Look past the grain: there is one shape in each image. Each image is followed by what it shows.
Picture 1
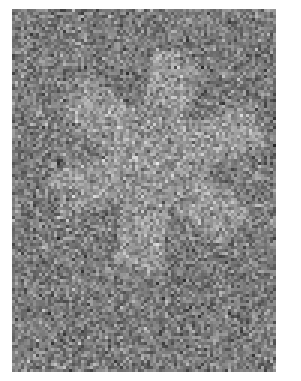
asterisk
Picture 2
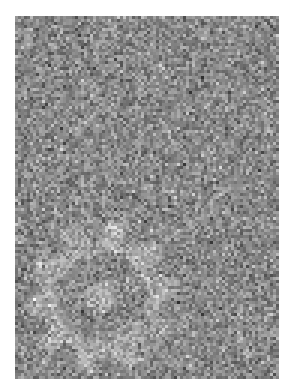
gear
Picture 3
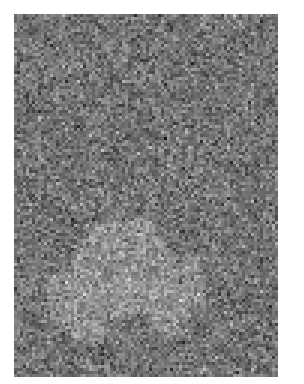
car
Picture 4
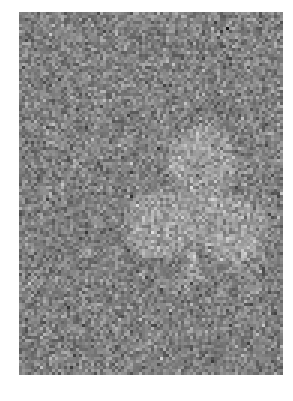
club
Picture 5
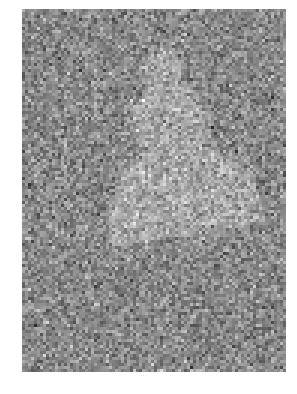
chess pawn
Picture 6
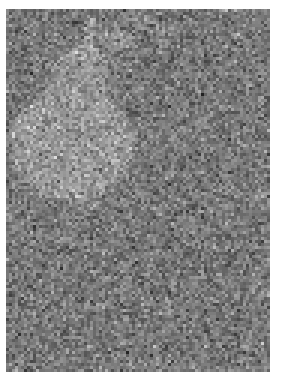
pear
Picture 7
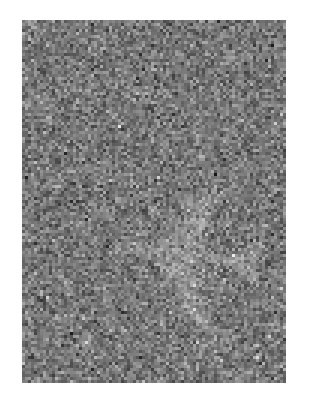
airplane
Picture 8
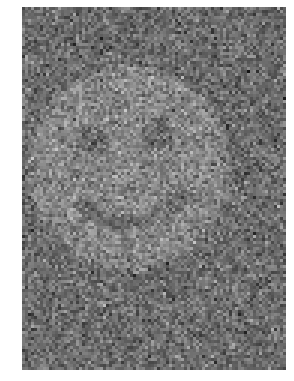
smiling face
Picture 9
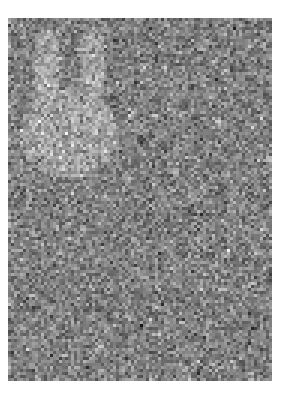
rabbit's head
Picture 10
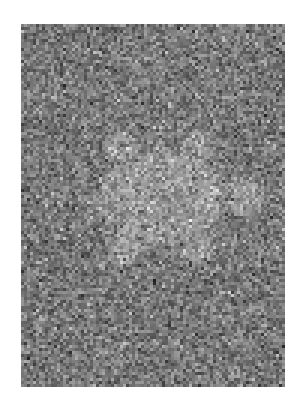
turtle
